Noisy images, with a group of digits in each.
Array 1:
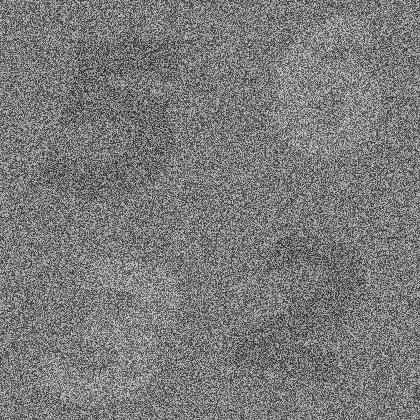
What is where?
top left: dark 5; top right: light 6; bottom left: light 3; bottom right: dark 2
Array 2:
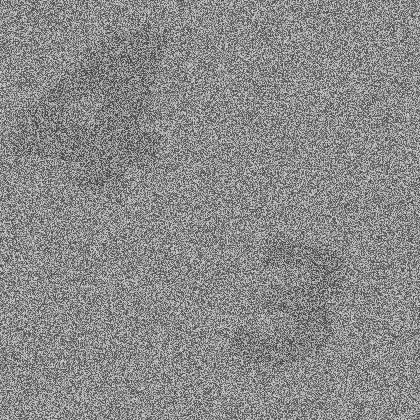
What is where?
top left: dark 4; bottom right: dark 3
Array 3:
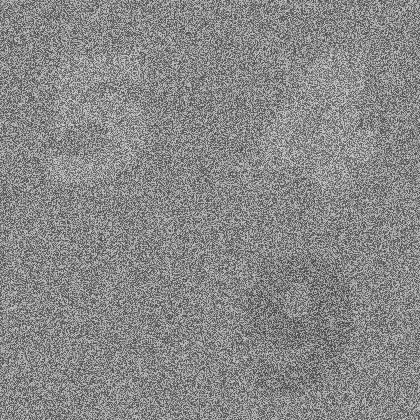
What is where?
top left: light 5; top right: light 4; bottom right: dark 9
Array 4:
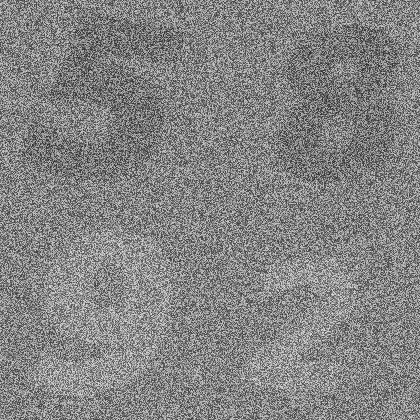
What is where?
top left: dark 5; top right: dark 8; bottom left: light 9; bottom right: light 2
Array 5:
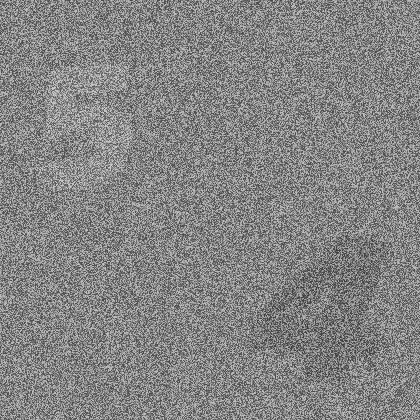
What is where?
top left: light 5; bottom right: dark 4
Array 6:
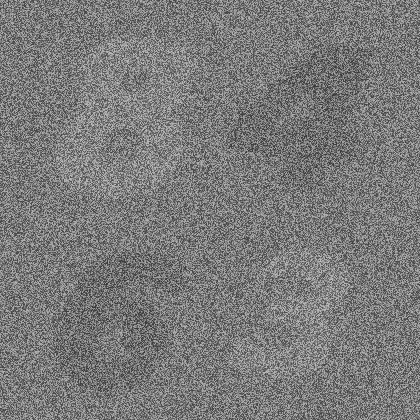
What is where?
top left: light 8; top right: dark 4; bottom left: dark 6; bottom right: light 3
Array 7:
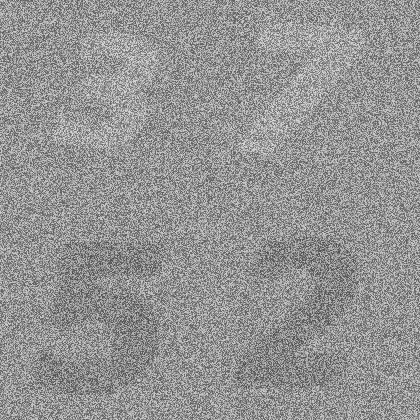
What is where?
top left: light 3; top right: light 7; bottom left: dark 5; bottom right: dark 2
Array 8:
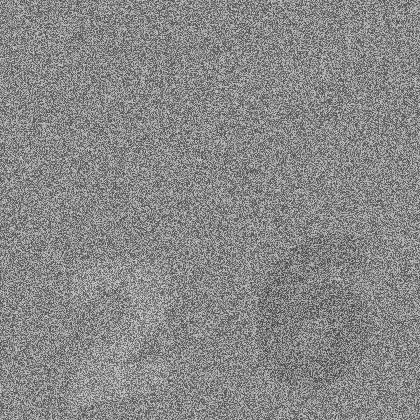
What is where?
bottom left: light 2; bottom right: dark 6
